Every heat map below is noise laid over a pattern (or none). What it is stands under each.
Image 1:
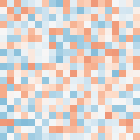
only noise
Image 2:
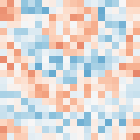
rings round one point
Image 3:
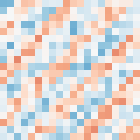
diagonal stripes
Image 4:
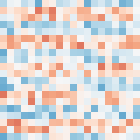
horizontal stripes
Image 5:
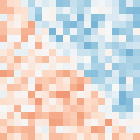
a sharp edge
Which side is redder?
bottom left
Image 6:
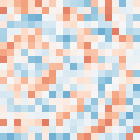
rings round one point
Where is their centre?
middle left
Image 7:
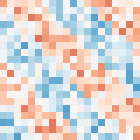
diagonal stripes
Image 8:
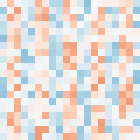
vertical stripes
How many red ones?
5
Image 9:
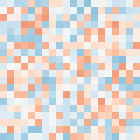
only noise
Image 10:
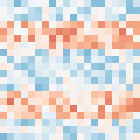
horizontal stripes
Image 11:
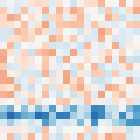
one horizontal stripe
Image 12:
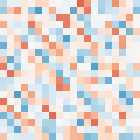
diagonal stripes
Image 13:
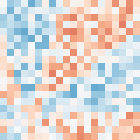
spokes from one point
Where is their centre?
bottom left
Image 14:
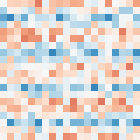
horizontal stripes
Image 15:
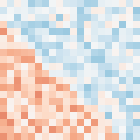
a sharp edge
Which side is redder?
bottom left
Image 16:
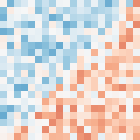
a sharp edge
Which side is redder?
bottom right
